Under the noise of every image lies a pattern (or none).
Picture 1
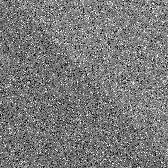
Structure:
a sharp edge
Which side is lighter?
top right
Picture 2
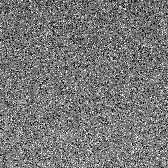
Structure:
a smooth slope
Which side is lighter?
bottom
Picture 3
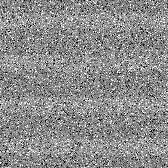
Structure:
horizontal stripes
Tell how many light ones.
4
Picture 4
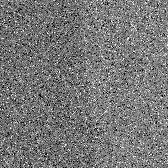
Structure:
a sharp edge
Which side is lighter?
right
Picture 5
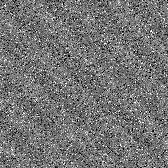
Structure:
diagonal stripes
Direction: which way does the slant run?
top left to bottom right
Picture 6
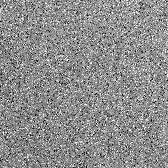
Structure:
a smooth slope
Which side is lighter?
top right
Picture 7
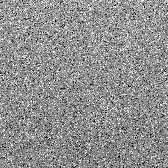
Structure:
a smooth slope
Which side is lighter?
top
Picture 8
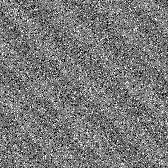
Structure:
diagonal stripes
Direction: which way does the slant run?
top left to bottom right
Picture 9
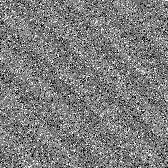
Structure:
diagonal stripes
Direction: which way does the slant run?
top left to bottom right
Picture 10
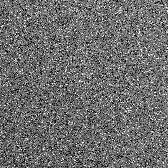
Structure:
a smooth slope
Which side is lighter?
top right
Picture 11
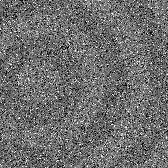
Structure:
rings round one point
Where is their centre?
middle left
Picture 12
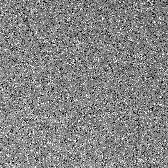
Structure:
a smooth slope
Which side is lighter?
bottom left
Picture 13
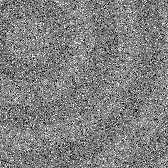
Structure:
rings round one point
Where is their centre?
top left
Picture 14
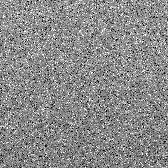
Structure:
a smooth slope
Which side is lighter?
top
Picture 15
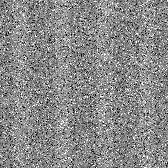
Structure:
vertical stripes
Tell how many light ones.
4
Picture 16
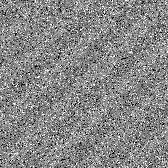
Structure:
diagonal stripes
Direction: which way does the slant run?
bottom left to top right
